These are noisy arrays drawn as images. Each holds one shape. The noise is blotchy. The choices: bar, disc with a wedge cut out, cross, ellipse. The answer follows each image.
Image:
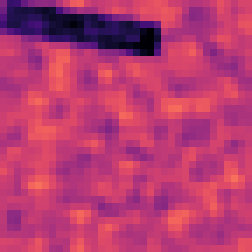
bar
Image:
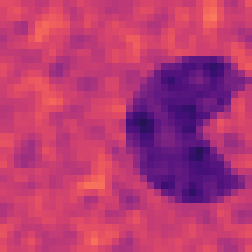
disc with a wedge cut out
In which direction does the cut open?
right
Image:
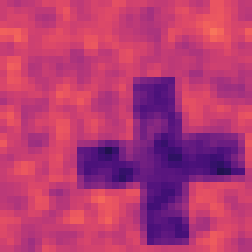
cross
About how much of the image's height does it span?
two thirds
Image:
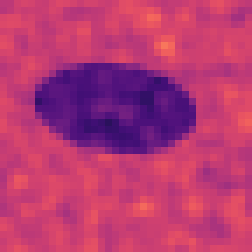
ellipse
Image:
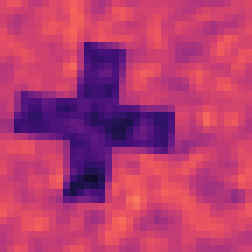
cross
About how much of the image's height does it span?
two thirds
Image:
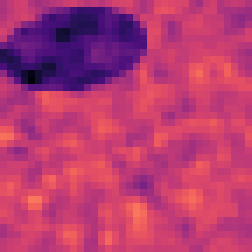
ellipse
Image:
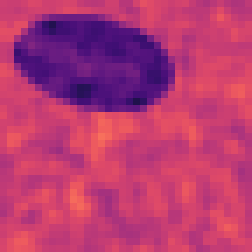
ellipse
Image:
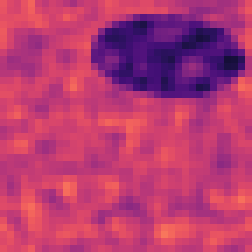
ellipse
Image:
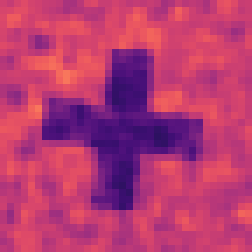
cross
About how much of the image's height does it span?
two thirds
